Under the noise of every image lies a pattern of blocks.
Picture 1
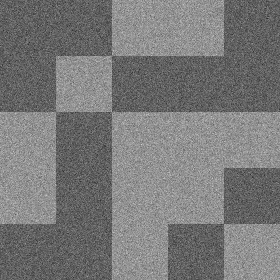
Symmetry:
mirrored about the diagonal from the top left
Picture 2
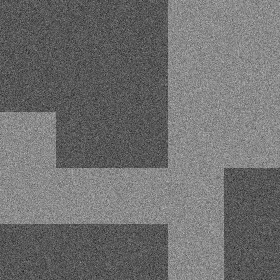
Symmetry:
no symmetry
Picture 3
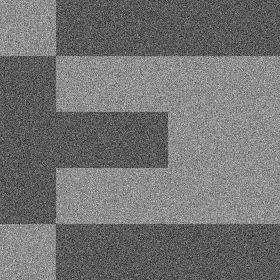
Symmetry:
top and bottom mirror each other
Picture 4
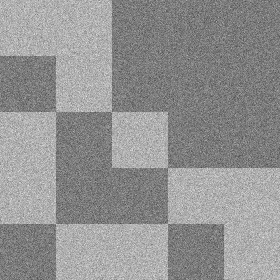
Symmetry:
mirrored about the diagonal from the bottom left
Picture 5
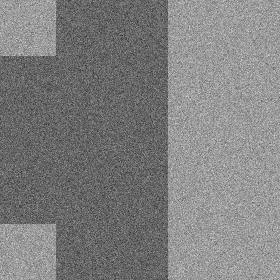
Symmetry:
top and bottom mirror each other
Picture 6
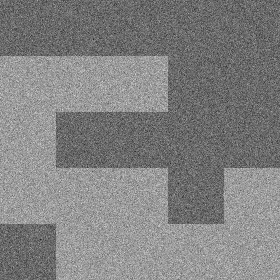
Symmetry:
no symmetry
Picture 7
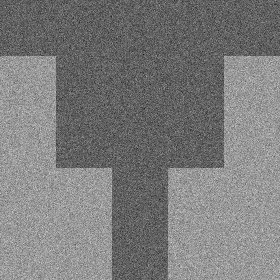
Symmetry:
left and right mirror each other
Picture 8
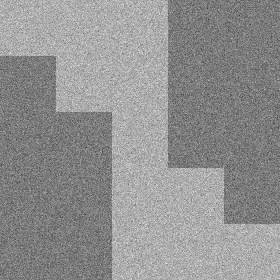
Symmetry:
the same after a half turn
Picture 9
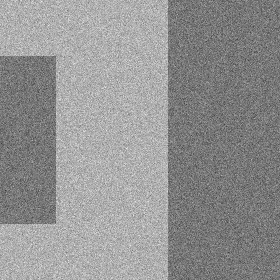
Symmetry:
top and bottom mirror each other
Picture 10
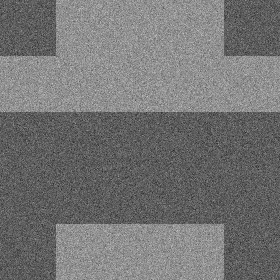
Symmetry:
left and right mirror each other
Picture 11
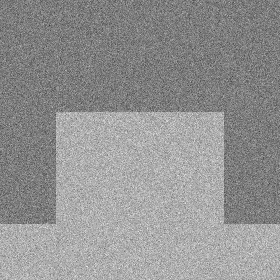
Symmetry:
left and right mirror each other
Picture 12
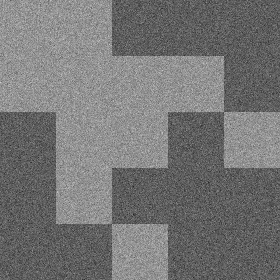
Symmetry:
mirrored about the diagonal from the top left
